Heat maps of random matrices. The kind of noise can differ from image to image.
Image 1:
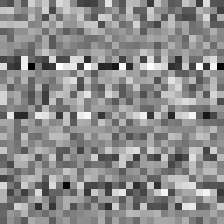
rows of uneven size
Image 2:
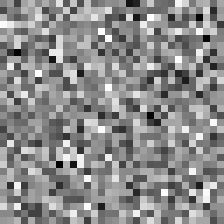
independent entries
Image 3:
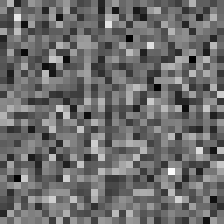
independent entries
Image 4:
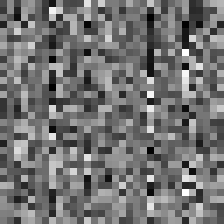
columns of uneven size
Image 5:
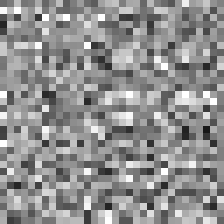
low rank plus noise
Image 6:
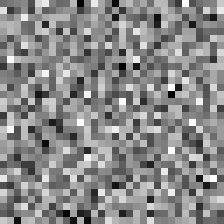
independent entries
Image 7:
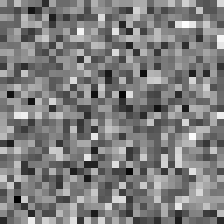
independent entries
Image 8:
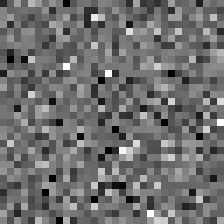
heavy tails
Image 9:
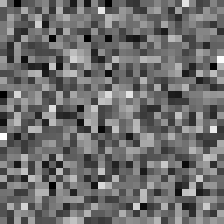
low rank plus noise
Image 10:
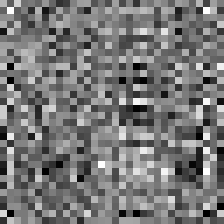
low rank plus noise
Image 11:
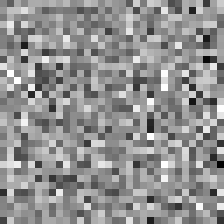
low rank plus noise
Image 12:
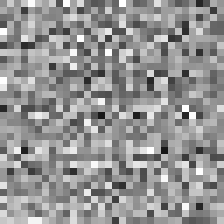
low rank plus noise
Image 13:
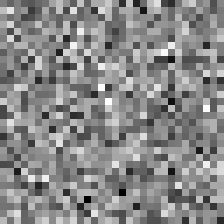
independent entries
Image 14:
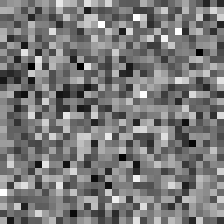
independent entries
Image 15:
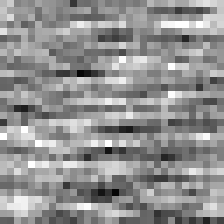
streaked along the rows
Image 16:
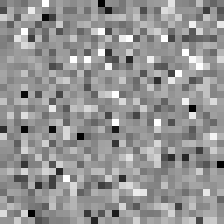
heavy tails
